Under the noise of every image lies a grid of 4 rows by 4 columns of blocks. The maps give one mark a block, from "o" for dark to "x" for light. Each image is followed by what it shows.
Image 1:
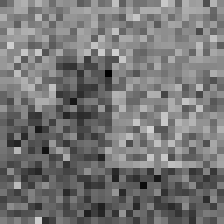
xxxx
xoxx
ooxx
oooo
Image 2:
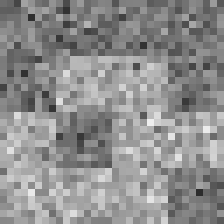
oooo
oxxo
xoxx
xxxo
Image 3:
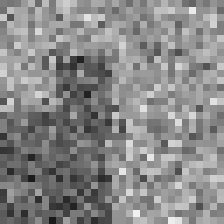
xxxx
xoxx
ooxx
ooxx
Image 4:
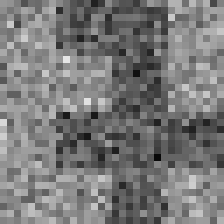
xoox
xxox
xooo
xxox
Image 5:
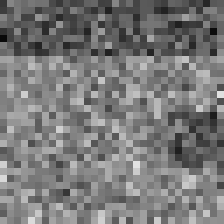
oooo
xxxx
xxxo
xxxx
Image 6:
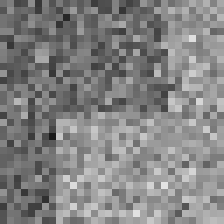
ooox
ooox
oxxx
oxxx
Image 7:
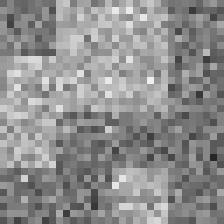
oxxo
xxxo
xooo
ooxo
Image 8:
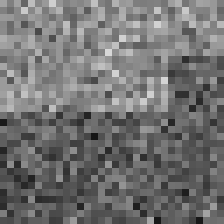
xxxx
xxxo
oooo
oooo
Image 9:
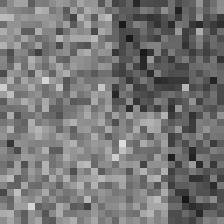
xxoo
xxoo
xxxo
xxxo
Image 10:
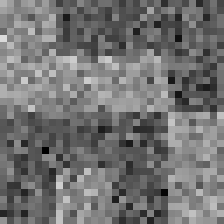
xooo
xxxo
ooox
oxox
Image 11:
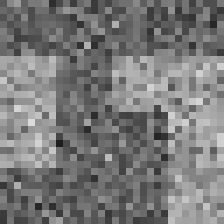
oooo
xoxx
xoox
ooox
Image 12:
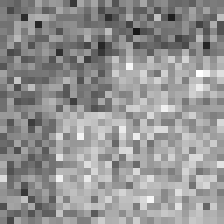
oooo
ooxx
oxxx
oxxx
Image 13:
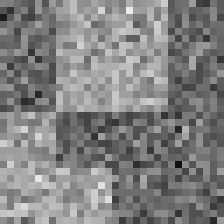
oxxo
oxxo
xooo
xxoo
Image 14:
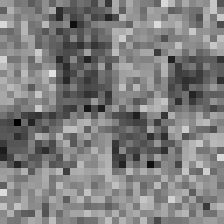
xoxx
xoxo
oxox
xxxx
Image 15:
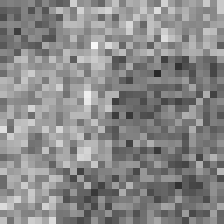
oxxx
xxoo
xxoo
xooo
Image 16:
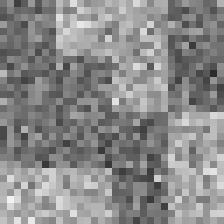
oxxo
ooxo
ooox
xxox
